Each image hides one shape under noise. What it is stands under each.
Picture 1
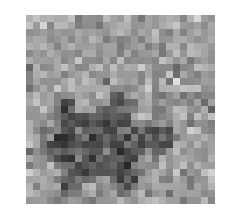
dark turtle
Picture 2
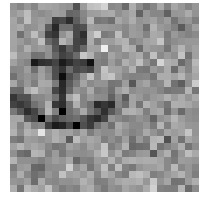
dark anchor
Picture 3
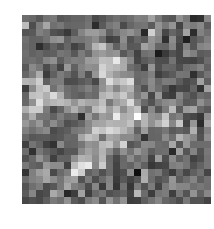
light airplane
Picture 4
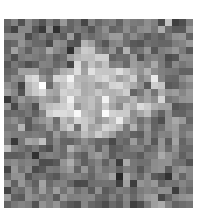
light teapot
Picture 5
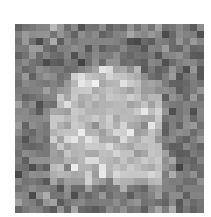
light ghost
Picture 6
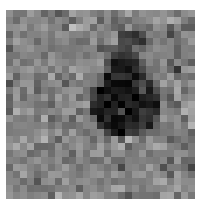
dark pear
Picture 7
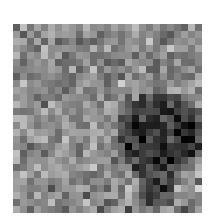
dark light bulb
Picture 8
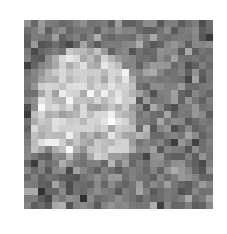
light ghost
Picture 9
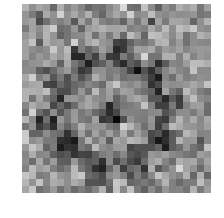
dark gear
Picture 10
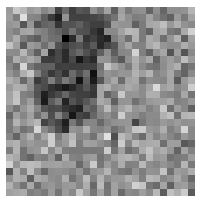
dark footprint
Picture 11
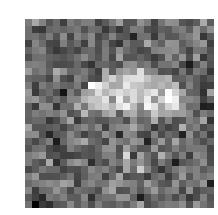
light umbrella
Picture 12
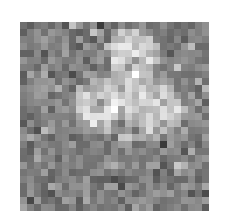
light club
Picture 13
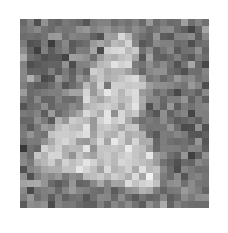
light chess pawn
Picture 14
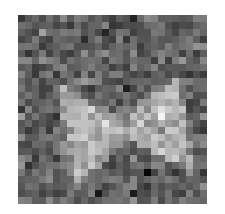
light bow tie
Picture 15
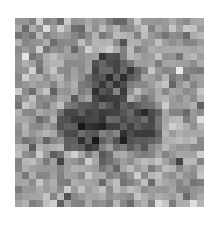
dark club
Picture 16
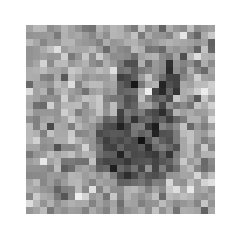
dark rabbit's head
